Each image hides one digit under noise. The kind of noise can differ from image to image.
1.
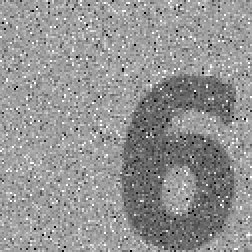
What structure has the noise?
heavy tails
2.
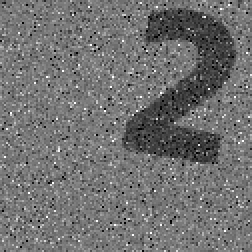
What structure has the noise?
heavy tails
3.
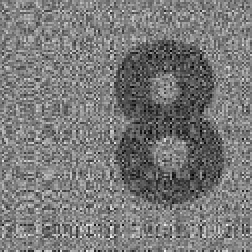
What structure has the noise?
low rank plus noise
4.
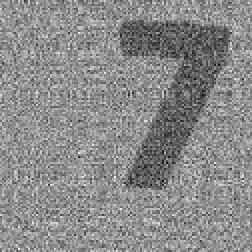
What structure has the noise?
low rank plus noise
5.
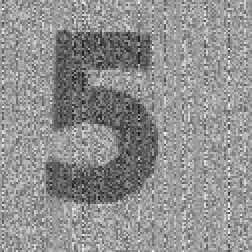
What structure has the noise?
columns of uneven size
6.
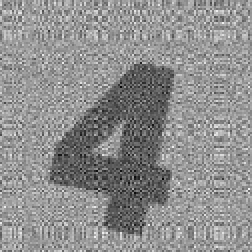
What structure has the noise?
low rank plus noise
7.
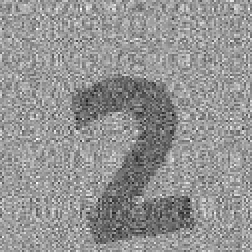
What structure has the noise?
low rank plus noise
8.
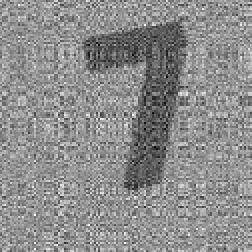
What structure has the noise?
low rank plus noise
